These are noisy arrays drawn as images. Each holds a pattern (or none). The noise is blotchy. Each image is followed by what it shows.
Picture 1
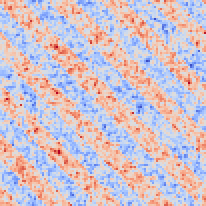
diagonal stripes
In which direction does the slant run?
top left to bottom right
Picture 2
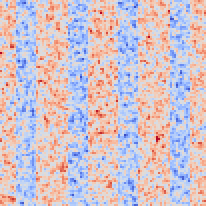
vertical stripes
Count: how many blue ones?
4
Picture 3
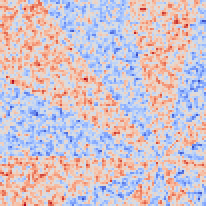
spokes from one point
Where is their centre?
bottom right
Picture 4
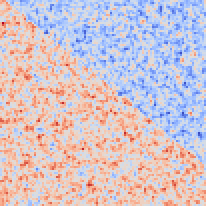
a sharp edge
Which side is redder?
bottom left
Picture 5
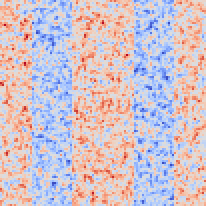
vertical stripes
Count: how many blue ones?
2
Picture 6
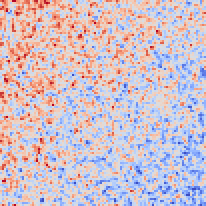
a smooth slope
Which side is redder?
top left
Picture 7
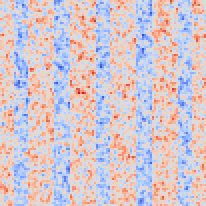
vertical stripes
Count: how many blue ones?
5
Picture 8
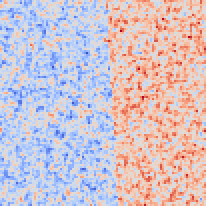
a sharp edge
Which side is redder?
right
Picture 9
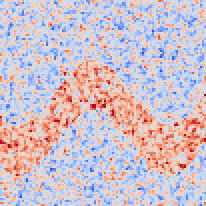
a wavy band
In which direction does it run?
left to right
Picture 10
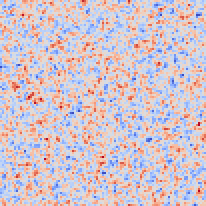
only noise
